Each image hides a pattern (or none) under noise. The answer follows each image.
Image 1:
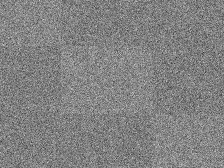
blocks along the diagonal
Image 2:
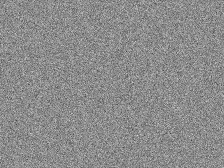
only noise
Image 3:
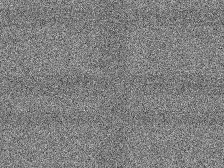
bands of rows crossing bands of columns
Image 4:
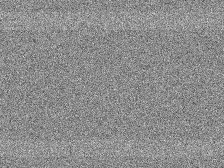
bands of rows
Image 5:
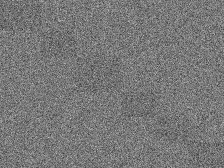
blocks along the diagonal
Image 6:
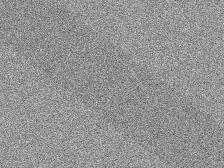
a diagonal band
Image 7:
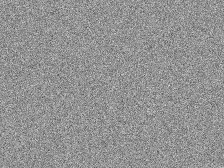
only noise
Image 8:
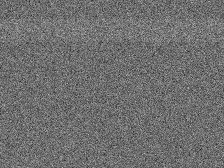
one band of rows
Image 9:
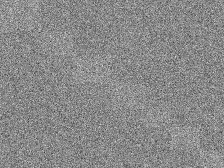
blocks along the diagonal
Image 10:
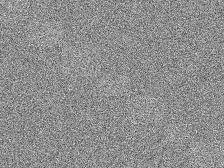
blocks along the diagonal
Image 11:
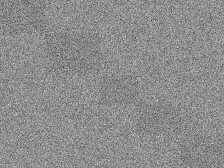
blocks along the diagonal
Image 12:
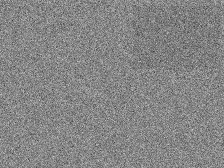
one block
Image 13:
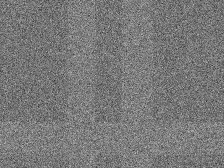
bands of rows crossing bands of columns
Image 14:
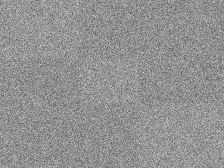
blocks along the diagonal
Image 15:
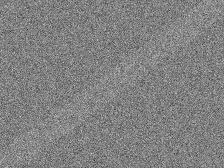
a diagonal band
